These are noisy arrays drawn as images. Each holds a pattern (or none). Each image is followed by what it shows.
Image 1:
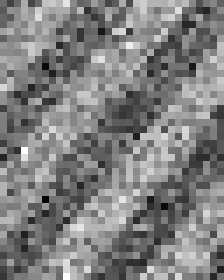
diagonal stripes
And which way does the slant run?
bottom left to top right
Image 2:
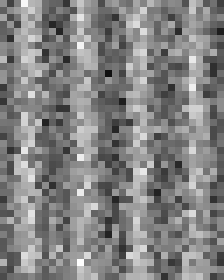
vertical stripes
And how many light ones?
4
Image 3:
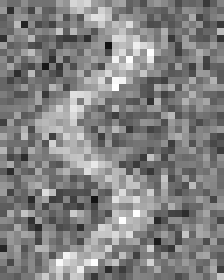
a wavy band
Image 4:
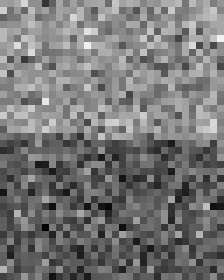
a sharp edge
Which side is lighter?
top
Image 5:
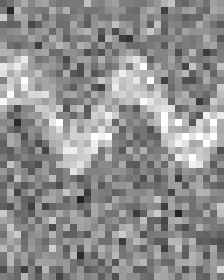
a wavy band
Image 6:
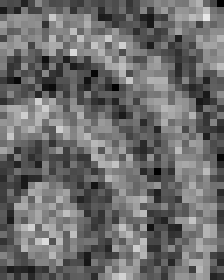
rings round one point
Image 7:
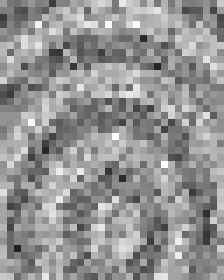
rings round one point
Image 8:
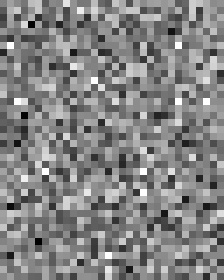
only noise
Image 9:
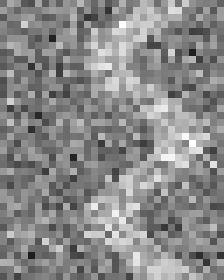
a wavy band
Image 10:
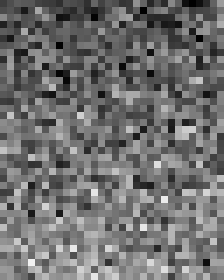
a smooth slope
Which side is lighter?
bottom
